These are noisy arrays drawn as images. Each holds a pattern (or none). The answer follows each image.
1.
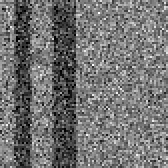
bands of columns
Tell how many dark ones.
2
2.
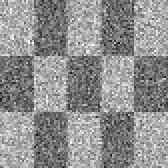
a checkerboard
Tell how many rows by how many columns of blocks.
3 by 5
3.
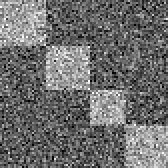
blocks along the diagonal
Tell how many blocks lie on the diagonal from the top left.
4
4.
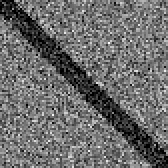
a diagonal band
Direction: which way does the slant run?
top left to bottom right
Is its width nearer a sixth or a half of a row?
a sixth
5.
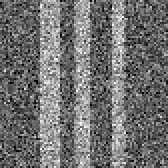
bands of columns
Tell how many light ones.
3
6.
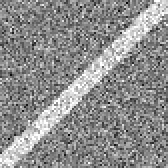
a diagonal band
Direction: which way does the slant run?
bottom left to top right
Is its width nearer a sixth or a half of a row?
a sixth
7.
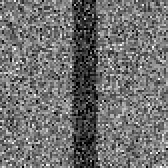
one band of columns
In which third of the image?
middle
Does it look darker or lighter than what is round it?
darker
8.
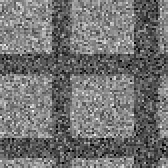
bands of rows crossing bands of columns
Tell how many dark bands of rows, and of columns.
2 and 2
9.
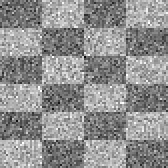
a checkerboard
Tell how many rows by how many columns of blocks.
6 by 4
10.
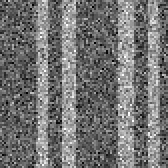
bands of columns
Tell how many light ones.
4
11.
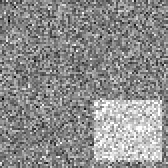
one block
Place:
bottom right
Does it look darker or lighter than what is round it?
lighter
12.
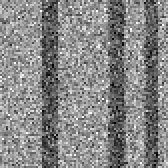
bands of columns
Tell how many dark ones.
3
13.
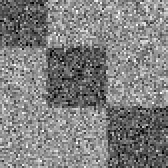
blocks along the diagonal
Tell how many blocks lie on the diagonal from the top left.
3
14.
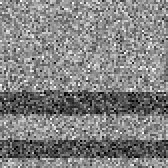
bands of rows
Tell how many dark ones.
2
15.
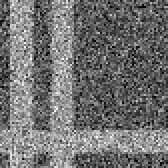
bands of rows crossing bands of columns
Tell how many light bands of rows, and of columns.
1 and 2
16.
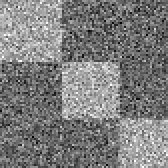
blocks along the diagonal
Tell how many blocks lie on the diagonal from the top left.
3
